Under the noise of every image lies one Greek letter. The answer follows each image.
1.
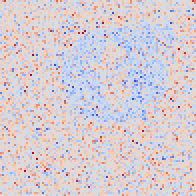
sigma
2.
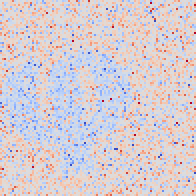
phi
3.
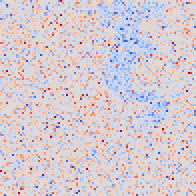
xi
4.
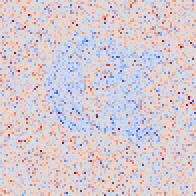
alpha
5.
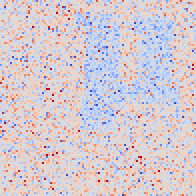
mu
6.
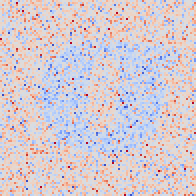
sigma
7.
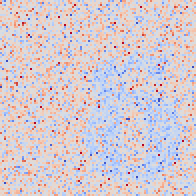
delta
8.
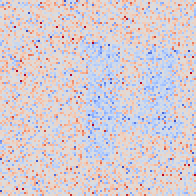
mu
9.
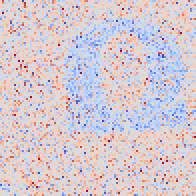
omega
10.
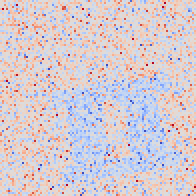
pi
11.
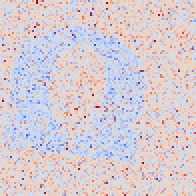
omega
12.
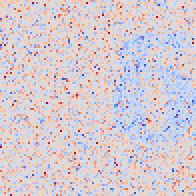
delta
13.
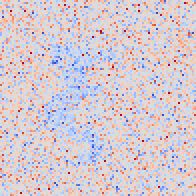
xi
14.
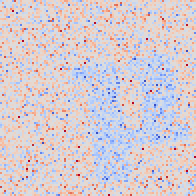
mu
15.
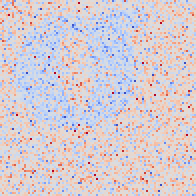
sigma
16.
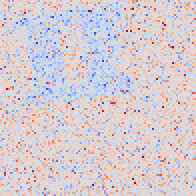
pi
